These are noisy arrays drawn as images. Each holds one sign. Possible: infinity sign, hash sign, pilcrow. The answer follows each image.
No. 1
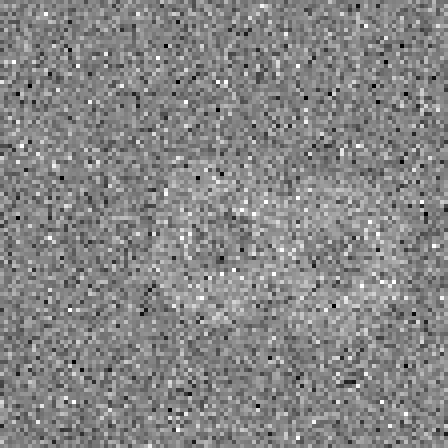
light infinity sign
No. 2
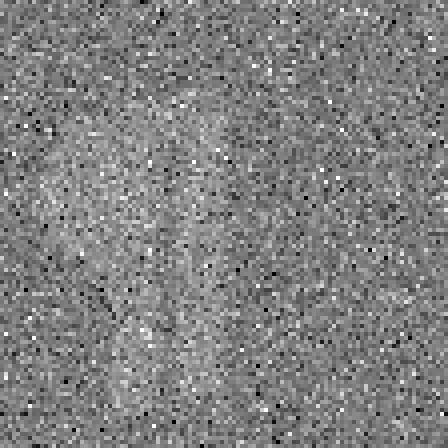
light pilcrow
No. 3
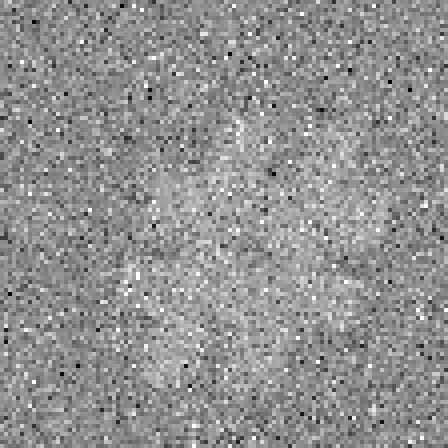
light hash sign
